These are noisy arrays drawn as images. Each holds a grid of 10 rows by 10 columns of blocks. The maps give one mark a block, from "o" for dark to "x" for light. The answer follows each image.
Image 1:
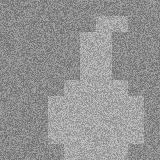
oooooooooo
ooooooxxoo
oooooxxooo
oooooxxooo
oooooxxooo
ooooxxxxoo
oooxxxxxxo
oooxxxxxxo
oooxxxxxxo
ooooxxxxoo
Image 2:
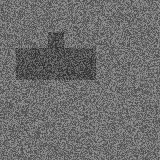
xxxxxxxxxx
xxxxxxxxxx
xxxoxxxxxx
xoooooxxxx
xoooooxxxx
xxxxxxxxxx
xxxxxxxxxx
xxxxxxxxxx
xxxxxxxxxx
xxxxxxxxxx
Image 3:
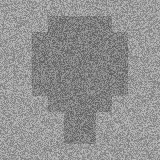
xxxxxxxxxx
xxxooooxxx
xxooooooxx
xxooooooxx
xxooooooxx
xxooooooxx
xxxooooxxx
xxxxooxxxx
xxxxooxxxx
xxxxxxxxxx
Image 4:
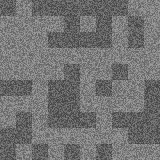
oxooooooxx
xxxxoxoxox
xxxooooxox
xxxxxxxxxx
xxxxoxxoxx
ooxooxoxxo
xxxooxxxxo
xoxoooxooo
ooxxxxxxoo
oxoxoxoxxx
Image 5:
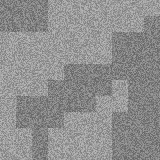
oooxxxxxxx
oooxxxxxxo
xxxxxxxooo
xxxxxxxooo
xxxxoooooo
xxxooooxoo
xoooooxxoo
xoooxxxooo
xxoxxxxooo
xxoxxxxooo
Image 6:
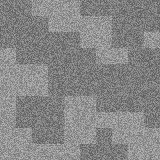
ooxxxooooo
oooxxxxooo
oooooxxoox
xoooooxxoo
xxxooooooo
xxxooooooo
xoooxxoooo
xoooxxxxxo
xxooxxoxxx
xxxxxoooxx
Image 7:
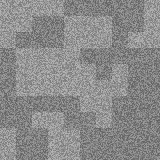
xxxxooooox
xxooxxxoox
xoooxxxoxx
oxxxxooooo
oxxxxxoxoo
oxxxxxxxoo
oooooxxooo
ooxxooxooo
xooxxooooo
xooxxooooo
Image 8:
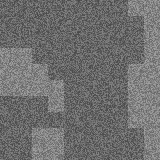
ooooooooxx
ooooooooox
ooooooooox
xxooooooox
xxxoooooxx
xxxxooooxx
oooxooooxx
ooooooooxx
ooxxooooox
ooxxooooox
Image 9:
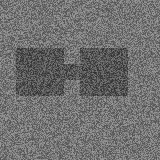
xxxxxxxxxx
xxxxxxxxxx
xxxxxxxxxx
xoooxoooxx
xoooooooxx
xoooxoooxx
xxxxxxxxxx
xxxxxxxxxx
xxxxxxxxxx
xxxxxxxxxx
